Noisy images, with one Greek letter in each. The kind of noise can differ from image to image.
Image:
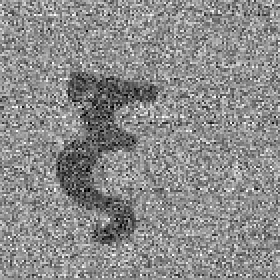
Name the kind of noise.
rows of uneven size
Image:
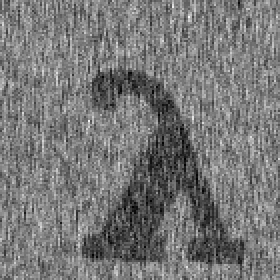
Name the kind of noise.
streaked along the columns
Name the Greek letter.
lambda
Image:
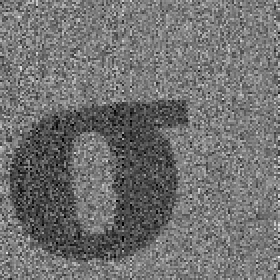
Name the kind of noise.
columns of uneven size
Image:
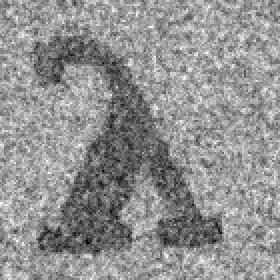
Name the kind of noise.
blotchy
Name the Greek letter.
lambda
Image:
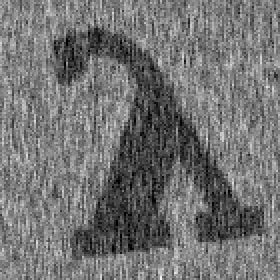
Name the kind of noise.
streaked along the columns
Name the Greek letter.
lambda
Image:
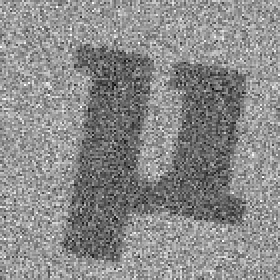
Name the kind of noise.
low rank plus noise
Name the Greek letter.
mu
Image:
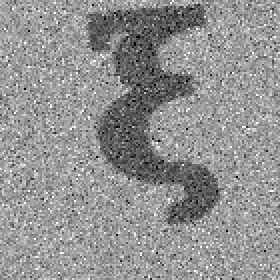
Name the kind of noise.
heavy tails
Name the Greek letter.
xi
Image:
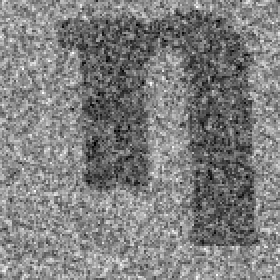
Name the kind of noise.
blotchy
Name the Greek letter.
eta
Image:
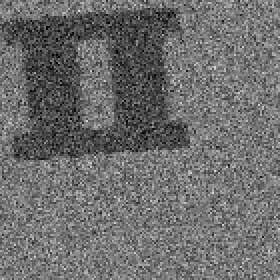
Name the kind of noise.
independent entries
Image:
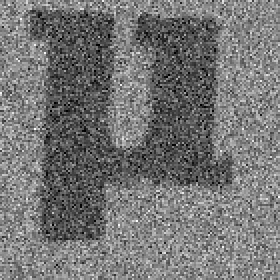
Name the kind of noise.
independent entries
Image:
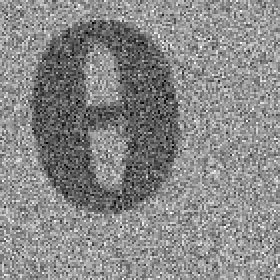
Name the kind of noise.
low rank plus noise
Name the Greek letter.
theta
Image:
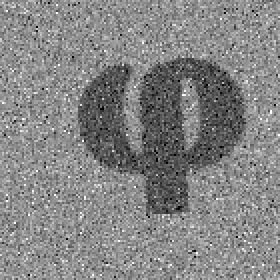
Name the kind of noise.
heavy tails
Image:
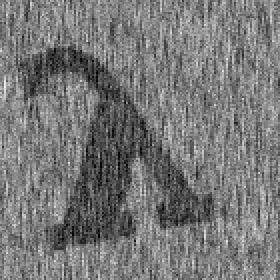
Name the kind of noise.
streaked along the columns
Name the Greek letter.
lambda
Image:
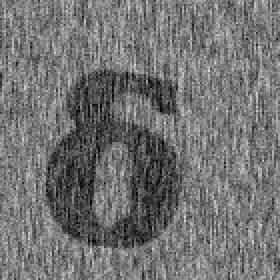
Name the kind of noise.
streaked along the columns
